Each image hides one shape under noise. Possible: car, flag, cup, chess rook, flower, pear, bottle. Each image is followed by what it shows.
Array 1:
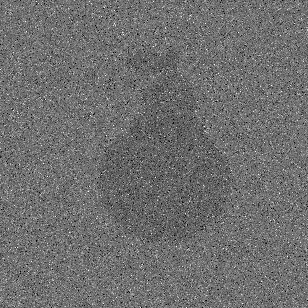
dark pear
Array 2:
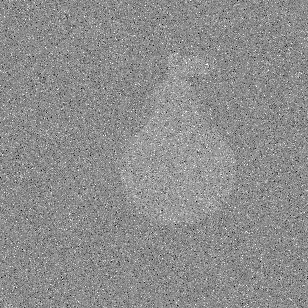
light pear
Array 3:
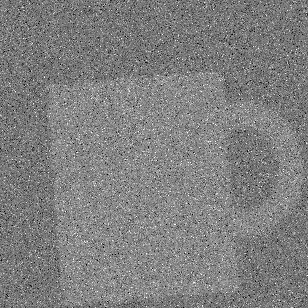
light cup
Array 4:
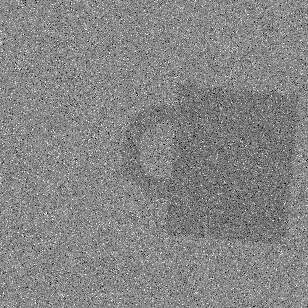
dark cup
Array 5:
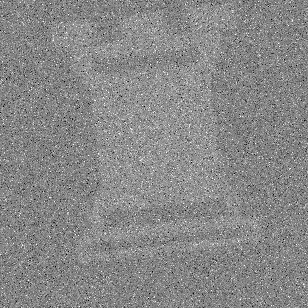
light chess rook
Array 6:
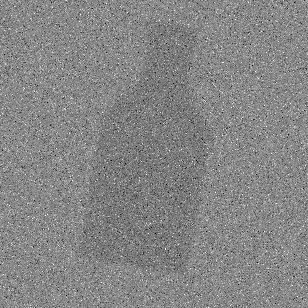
dark bottle
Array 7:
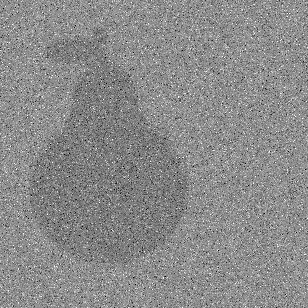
dark pear
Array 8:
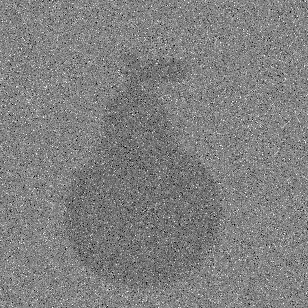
dark pear
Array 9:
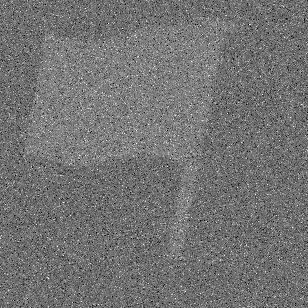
light flag
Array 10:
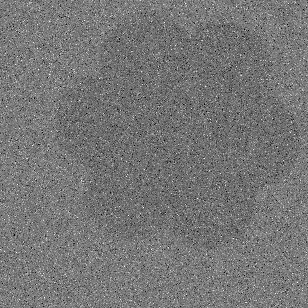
dark flower
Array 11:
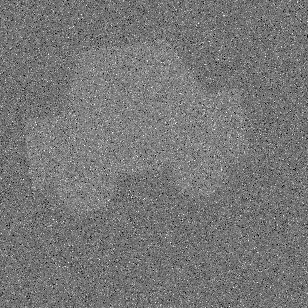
light car
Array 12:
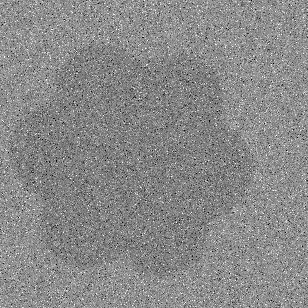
dark flower
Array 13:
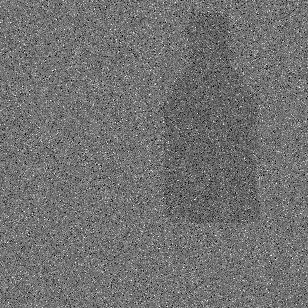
dark bottle
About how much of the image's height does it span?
two thirds
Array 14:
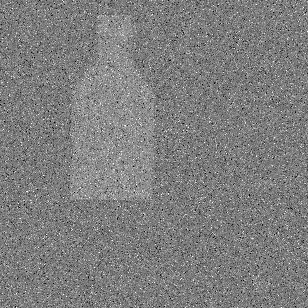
light bottle
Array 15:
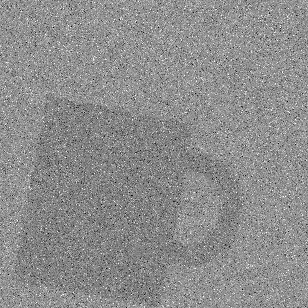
dark cup
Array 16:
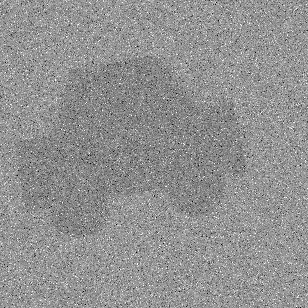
dark car
